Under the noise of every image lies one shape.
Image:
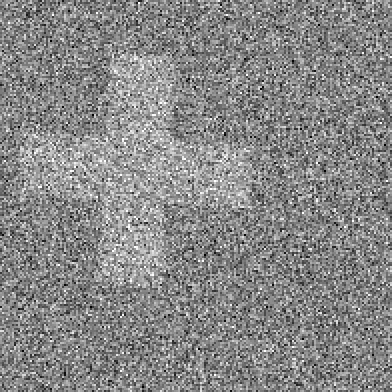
light cross
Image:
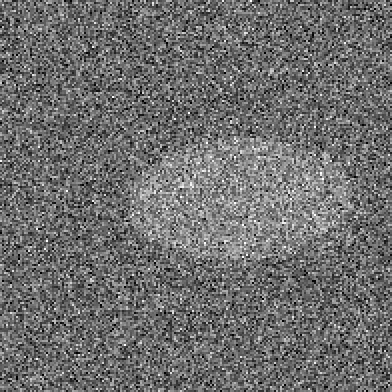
light ellipse
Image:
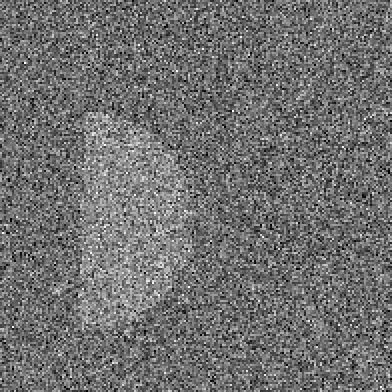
light half disc
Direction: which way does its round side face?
right
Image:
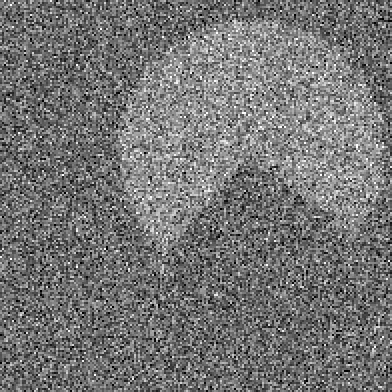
light disc with a wedge cut out
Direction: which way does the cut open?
down
